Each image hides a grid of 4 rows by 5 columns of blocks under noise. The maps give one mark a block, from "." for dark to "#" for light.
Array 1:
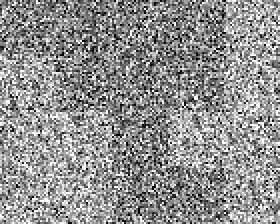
. . . . #
# . . . #
# # . # #
# # . . #
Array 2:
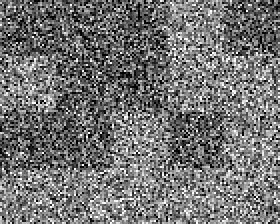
. . . # .
# . . # #
. . # . #
# # # # #
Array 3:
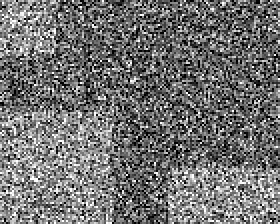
# . . . .
. . . . .
# # . . .
# # . # #
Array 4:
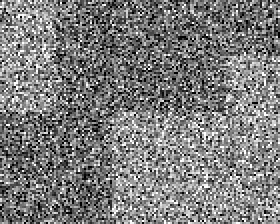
# . . . .
# . . . #
. . # # #
. . # # #
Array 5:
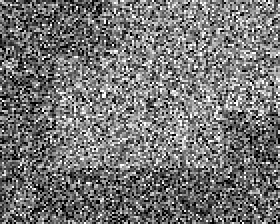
. . # # #
. # # # #
. # # # .
. . . . .
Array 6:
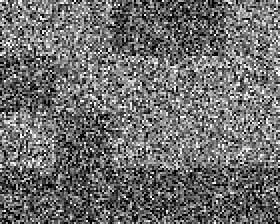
# # . . #
. # # # #
# . # # #
. . . . .
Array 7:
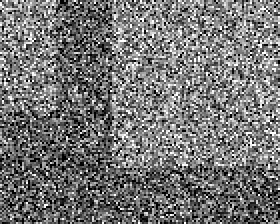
# . # # #
# . # # #
. . # # #
. . . . .
